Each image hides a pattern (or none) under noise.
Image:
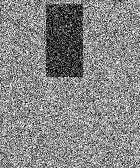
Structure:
one block
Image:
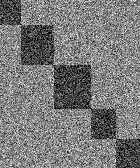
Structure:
blocks along the diagonal
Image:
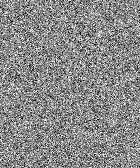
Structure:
only noise
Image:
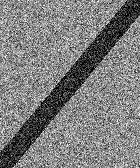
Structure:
a diagonal band
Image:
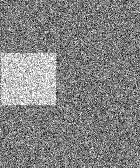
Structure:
one block
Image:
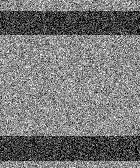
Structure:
bands of rows
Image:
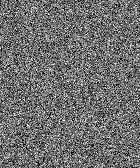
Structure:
only noise
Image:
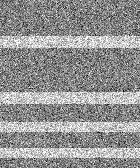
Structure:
bands of rows
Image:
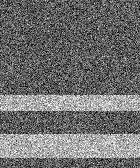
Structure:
bands of rows
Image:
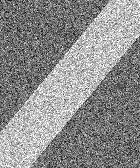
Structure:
a diagonal band
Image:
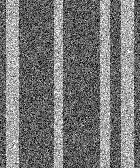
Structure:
bands of columns
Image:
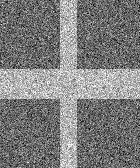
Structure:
bands of rows crossing bands of columns
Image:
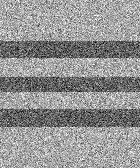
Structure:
bands of rows
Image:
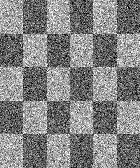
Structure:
a checkerboard
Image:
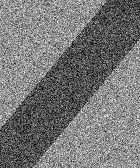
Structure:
a diagonal band
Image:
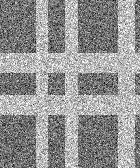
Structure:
bands of rows crossing bands of columns
